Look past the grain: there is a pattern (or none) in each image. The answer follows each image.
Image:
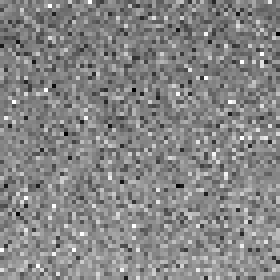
a smooth slope
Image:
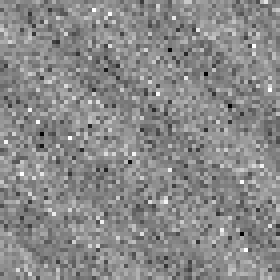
diagonal stripes
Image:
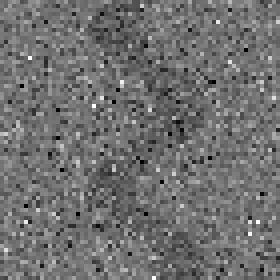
a wavy band
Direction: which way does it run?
top to bottom
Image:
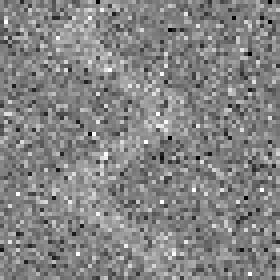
a wavy band
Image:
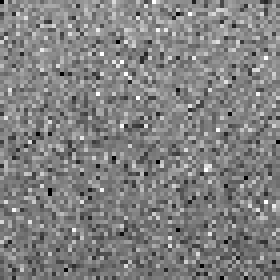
a smooth slope
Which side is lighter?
top
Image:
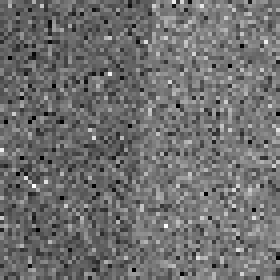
a sharp edge
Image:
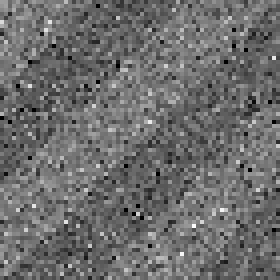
diagonal stripes
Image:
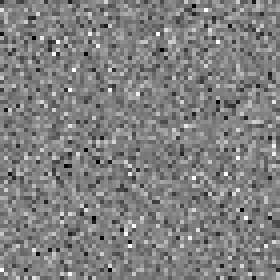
only noise
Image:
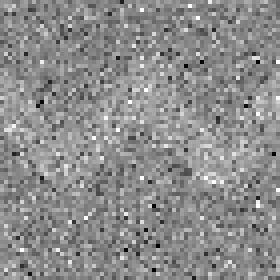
a wavy band
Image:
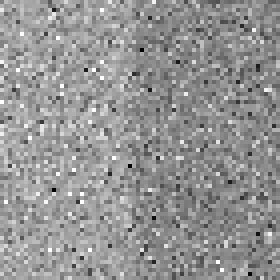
a sharp edge
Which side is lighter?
left
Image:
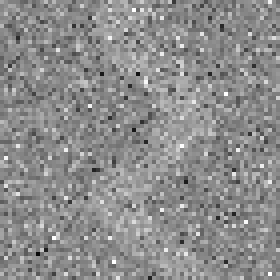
a wavy band
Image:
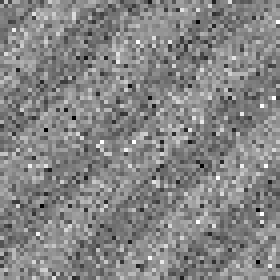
diagonal stripes
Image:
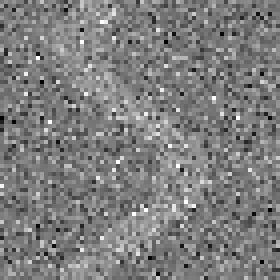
a wavy band
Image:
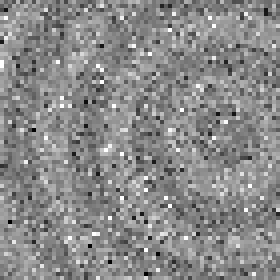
rings round one point
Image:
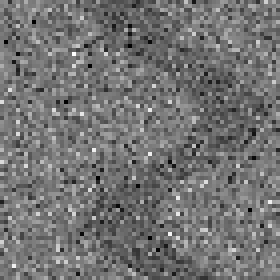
a wavy band
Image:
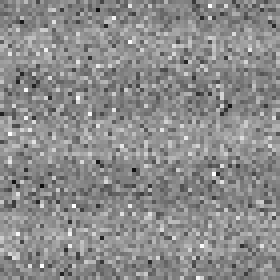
horizontal stripes
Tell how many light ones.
3
